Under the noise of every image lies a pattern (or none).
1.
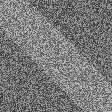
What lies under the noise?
a diagonal band
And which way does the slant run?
top left to bottom right
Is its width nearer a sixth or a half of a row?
a half
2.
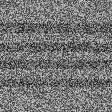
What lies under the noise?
bands of rows
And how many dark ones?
4
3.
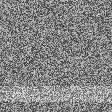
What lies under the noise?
one band of rows
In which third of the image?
bottom
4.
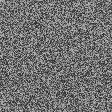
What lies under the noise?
only noise
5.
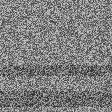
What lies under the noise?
bands of rows
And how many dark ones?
2
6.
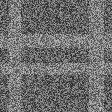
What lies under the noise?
bands of rows crossing bands of columns
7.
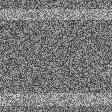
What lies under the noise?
bands of rows
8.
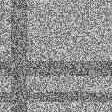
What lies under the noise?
bands of rows crossing bands of columns
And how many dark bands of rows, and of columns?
2 and 1
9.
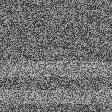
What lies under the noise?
bands of rows
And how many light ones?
2
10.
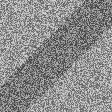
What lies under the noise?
a diagonal band
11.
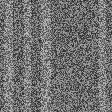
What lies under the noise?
bands of columns
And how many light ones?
4
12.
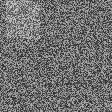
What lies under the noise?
one block
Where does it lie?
top left
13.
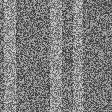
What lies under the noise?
bands of columns
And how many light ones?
3
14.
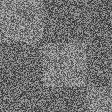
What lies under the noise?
blocks along the diagonal
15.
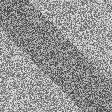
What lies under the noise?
a diagonal band
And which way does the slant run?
top left to bottom right
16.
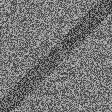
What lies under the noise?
a diagonal band
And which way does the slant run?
bottom left to top right
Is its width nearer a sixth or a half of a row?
a sixth
